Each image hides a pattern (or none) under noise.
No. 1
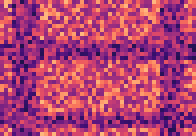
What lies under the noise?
bands of rows crossing bands of columns
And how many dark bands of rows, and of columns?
2 and 2
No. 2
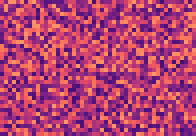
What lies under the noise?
only noise
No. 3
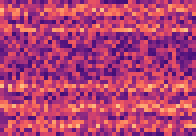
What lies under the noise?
bands of rows
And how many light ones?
5
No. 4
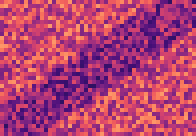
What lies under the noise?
a diagonal band
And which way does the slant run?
bottom left to top right
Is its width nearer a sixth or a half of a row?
a half
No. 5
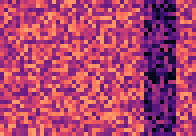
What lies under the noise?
one band of columns
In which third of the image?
right
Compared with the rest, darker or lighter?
darker
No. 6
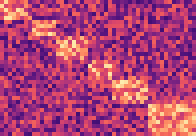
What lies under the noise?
blocks along the diagonal
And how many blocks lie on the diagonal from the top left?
6
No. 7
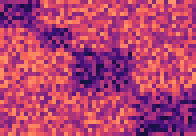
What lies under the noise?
blocks along the diagonal
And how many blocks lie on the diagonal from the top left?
4
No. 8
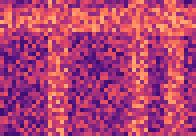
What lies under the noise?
bands of rows crossing bands of columns
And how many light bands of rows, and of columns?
1 and 3
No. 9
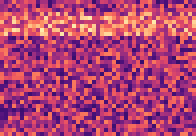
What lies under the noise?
one band of rows
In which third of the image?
top
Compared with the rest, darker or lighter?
lighter
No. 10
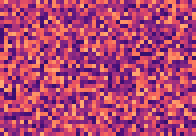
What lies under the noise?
only noise
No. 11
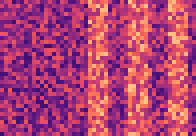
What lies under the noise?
bands of columns
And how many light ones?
3
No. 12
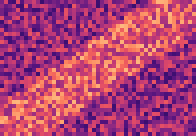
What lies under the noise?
a diagonal band
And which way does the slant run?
bottom left to top right
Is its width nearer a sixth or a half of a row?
a half
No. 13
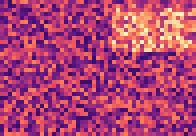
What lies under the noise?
one block
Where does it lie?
top right
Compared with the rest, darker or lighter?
lighter
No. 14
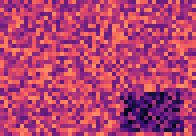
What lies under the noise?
one block
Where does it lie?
bottom right
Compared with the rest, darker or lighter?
darker
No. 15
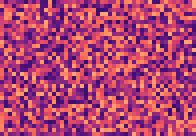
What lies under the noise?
only noise
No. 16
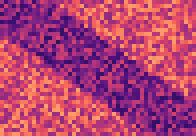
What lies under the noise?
a diagonal band
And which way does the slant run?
top left to bottom right
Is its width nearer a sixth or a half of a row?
a half
